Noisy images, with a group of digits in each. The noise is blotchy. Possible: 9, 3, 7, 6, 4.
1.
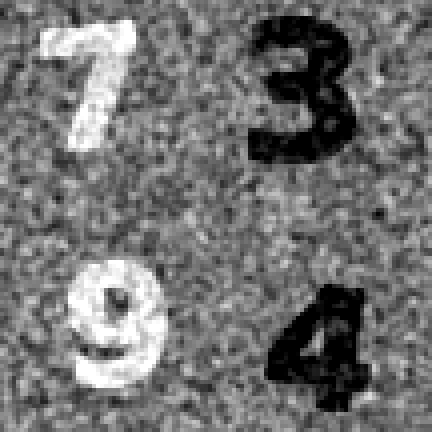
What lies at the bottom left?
9
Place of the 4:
bottom right
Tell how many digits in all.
4
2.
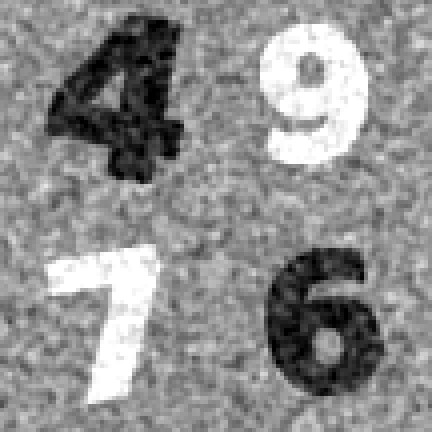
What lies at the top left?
4
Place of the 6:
bottom right
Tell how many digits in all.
4
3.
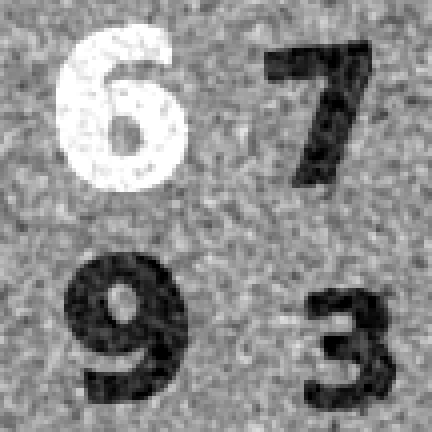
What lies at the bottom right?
3
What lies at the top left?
6
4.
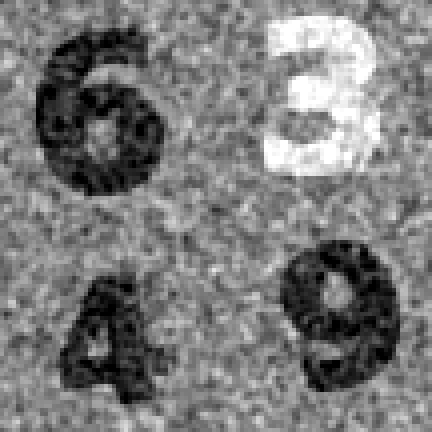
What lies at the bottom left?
4
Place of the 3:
top right
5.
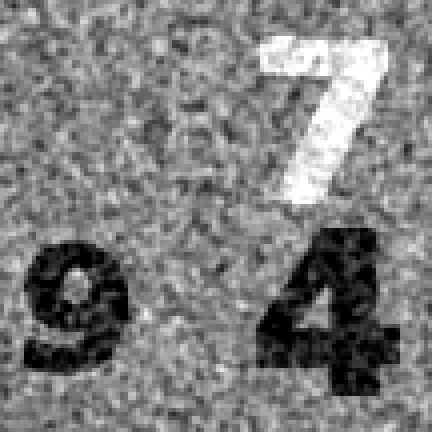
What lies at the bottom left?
9
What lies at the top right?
7
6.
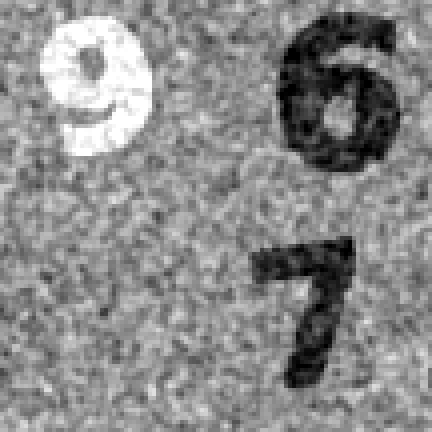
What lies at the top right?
6
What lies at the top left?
9
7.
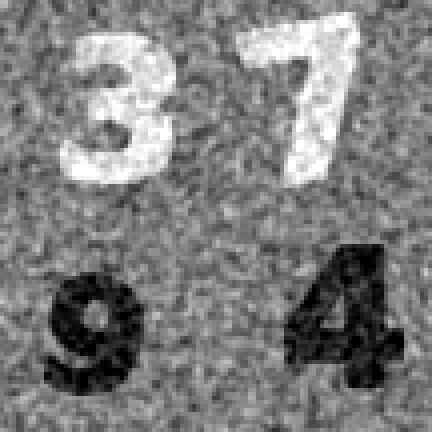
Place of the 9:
bottom left
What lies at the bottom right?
4
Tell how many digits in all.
4
